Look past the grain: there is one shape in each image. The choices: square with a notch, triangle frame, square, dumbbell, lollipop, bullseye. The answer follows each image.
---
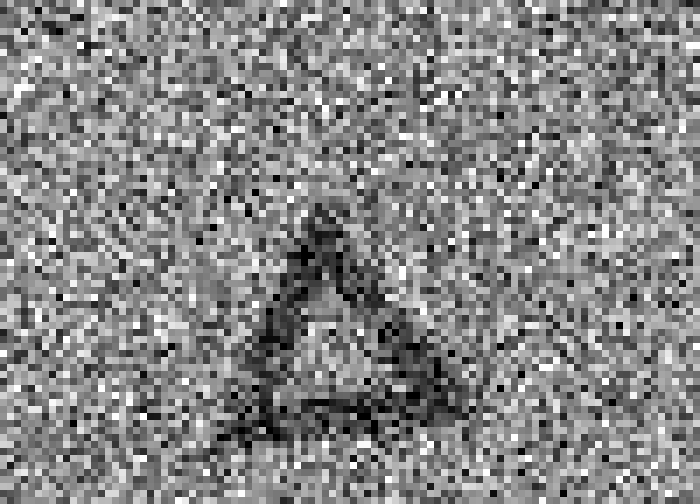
triangle frame
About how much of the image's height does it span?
half
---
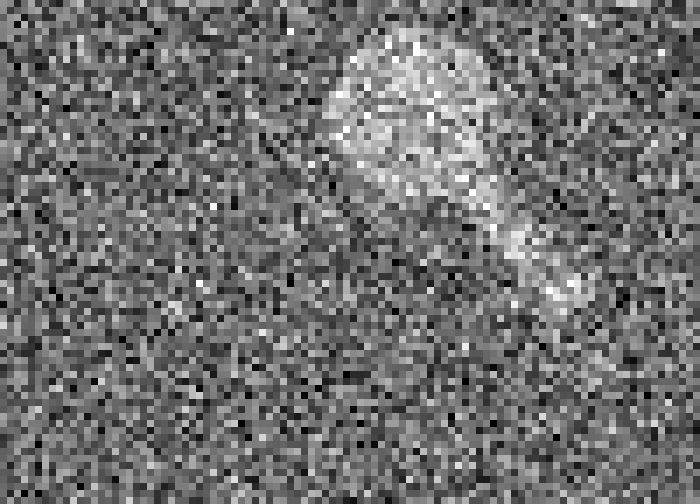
lollipop
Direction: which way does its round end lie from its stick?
up and left
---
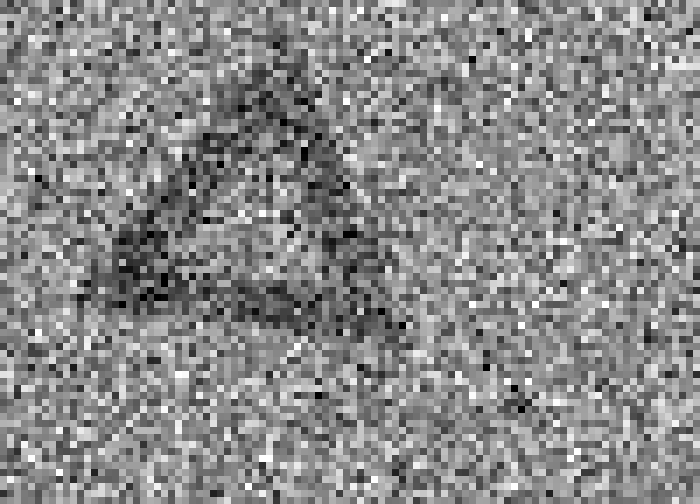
triangle frame
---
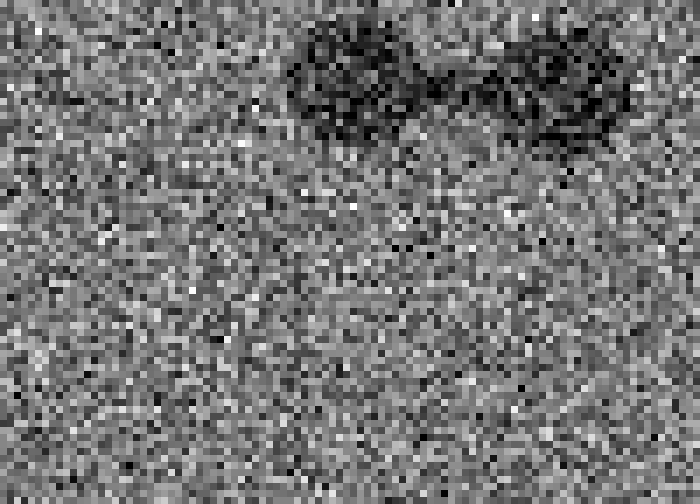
dumbbell
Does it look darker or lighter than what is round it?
darker
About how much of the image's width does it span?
half
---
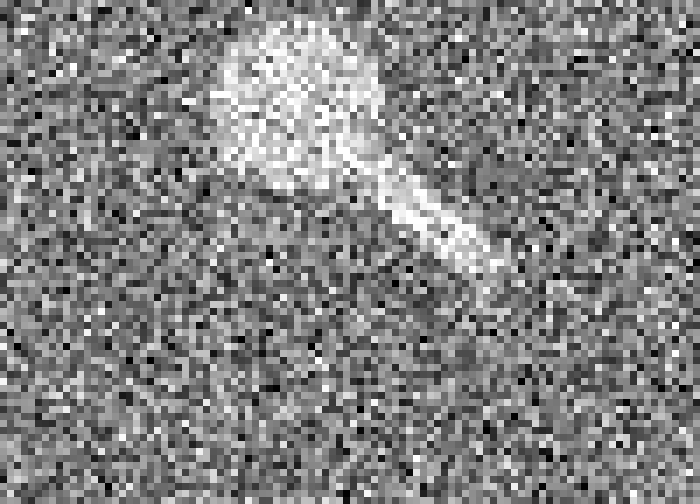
lollipop
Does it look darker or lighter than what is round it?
lighter
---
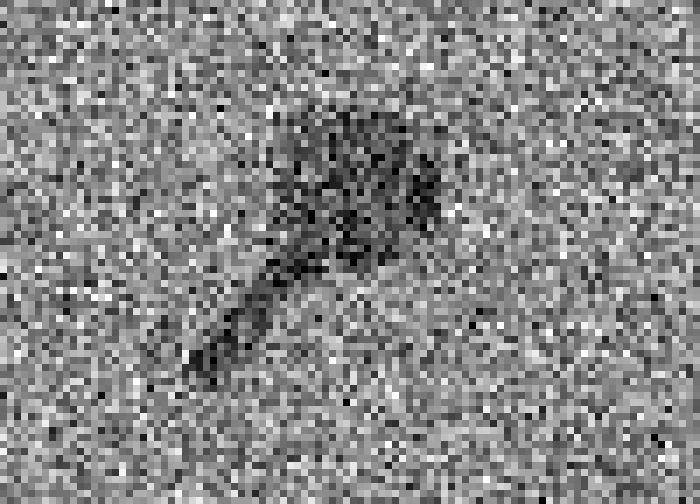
lollipop
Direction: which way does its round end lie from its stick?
up and right
